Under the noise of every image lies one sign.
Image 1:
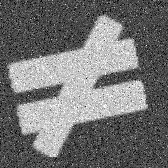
not-equal sign
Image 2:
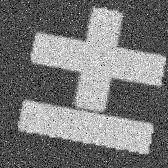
plus-minus sign
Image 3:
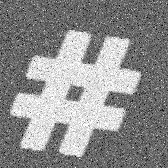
hash sign
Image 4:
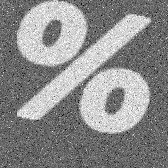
percent sign
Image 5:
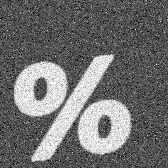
percent sign
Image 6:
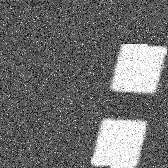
colon
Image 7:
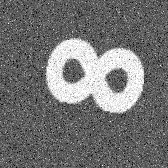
infinity sign
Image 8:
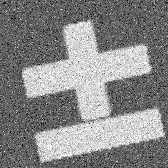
plus-minus sign
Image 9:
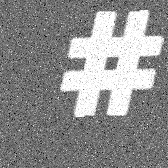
hash sign
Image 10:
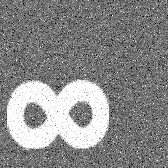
infinity sign
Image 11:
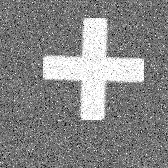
plus sign
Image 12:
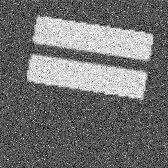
equals sign
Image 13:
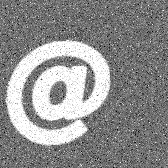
at sign
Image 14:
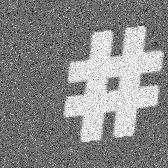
hash sign
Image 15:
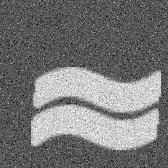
approximately sign
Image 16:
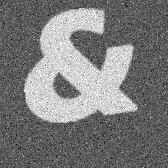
ampersand
